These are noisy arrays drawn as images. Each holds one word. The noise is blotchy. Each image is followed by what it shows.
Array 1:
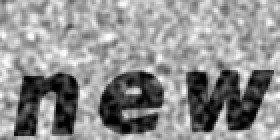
new
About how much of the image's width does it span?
nearly all
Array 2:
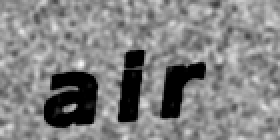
air
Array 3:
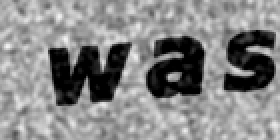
was
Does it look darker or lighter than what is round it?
darker
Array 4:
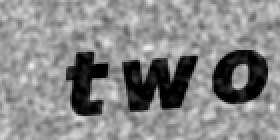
two
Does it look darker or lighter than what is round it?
darker
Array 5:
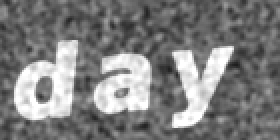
day
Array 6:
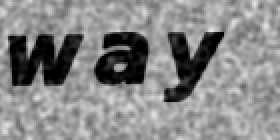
way
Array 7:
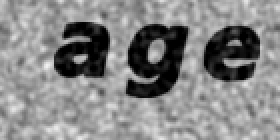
age
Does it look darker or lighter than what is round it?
darker
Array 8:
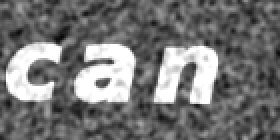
can
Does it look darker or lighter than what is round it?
lighter
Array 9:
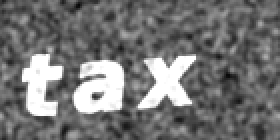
tax
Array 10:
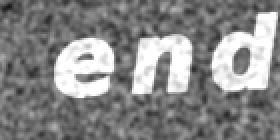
end
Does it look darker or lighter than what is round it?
lighter
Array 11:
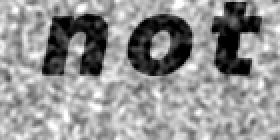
not
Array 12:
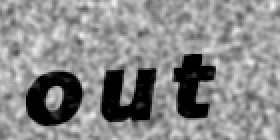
out
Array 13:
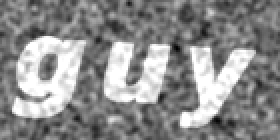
guy
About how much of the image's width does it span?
nearly all
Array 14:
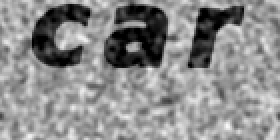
car
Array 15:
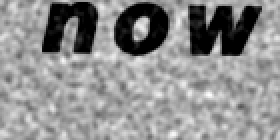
now
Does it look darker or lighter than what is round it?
darker
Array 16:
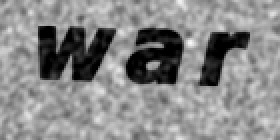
war
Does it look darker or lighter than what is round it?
darker
